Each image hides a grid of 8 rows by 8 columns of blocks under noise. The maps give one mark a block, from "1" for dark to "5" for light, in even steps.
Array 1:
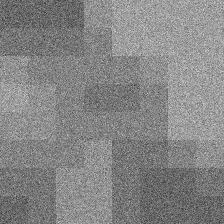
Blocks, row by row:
11145555
22235555
43333455
54322355
44333355
33342234
22442112
12442111
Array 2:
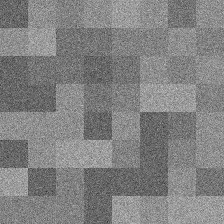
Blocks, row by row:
14345424
45223343
12212434
11423553
44414124
14553134
51311142
33315455
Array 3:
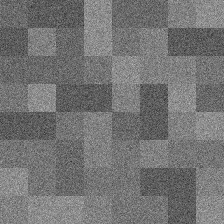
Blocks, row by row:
21152245
14253411
22235443
35114152
11342145
33243433
53233114
45543315
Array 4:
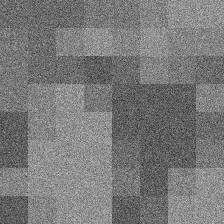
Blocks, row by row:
22233455
32454544
32212432
34531114
14551112
15552113
45553145
14551255
